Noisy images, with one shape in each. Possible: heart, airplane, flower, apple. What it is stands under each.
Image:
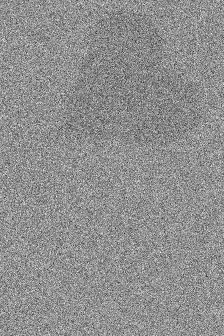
heart
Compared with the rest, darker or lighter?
darker
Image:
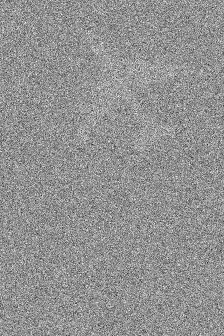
airplane
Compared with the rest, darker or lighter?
lighter
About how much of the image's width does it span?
half
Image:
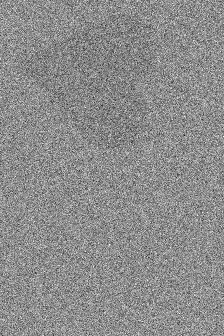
heart
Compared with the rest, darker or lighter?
darker
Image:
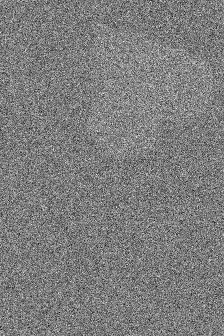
heart
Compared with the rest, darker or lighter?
lighter
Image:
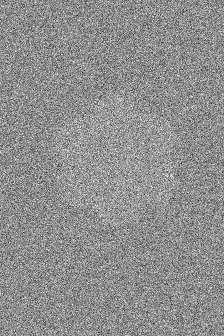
flower
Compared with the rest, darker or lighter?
lighter
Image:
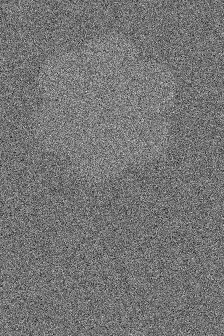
flower
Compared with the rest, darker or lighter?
lighter
